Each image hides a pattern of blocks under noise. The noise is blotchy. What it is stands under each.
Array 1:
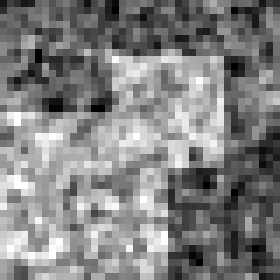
mirrored about the diagonal from the bottom left
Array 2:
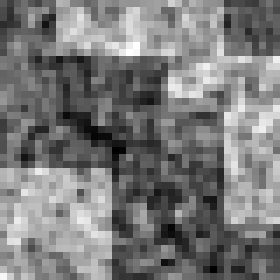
mirrored about the diagonal from the bottom left
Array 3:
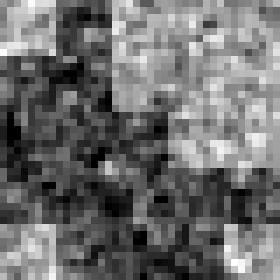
mirrored about the diagonal from the bottom left
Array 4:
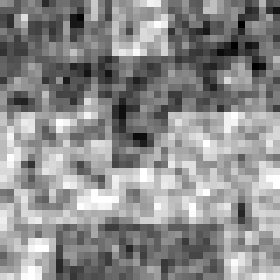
left and right mirror each other
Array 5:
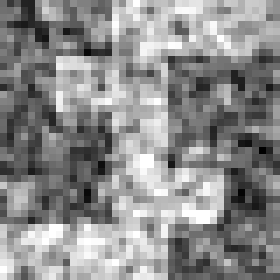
the same after a half turn
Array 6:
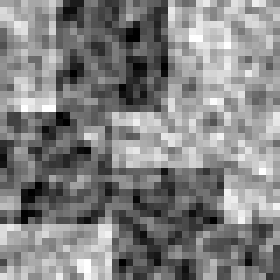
no symmetry
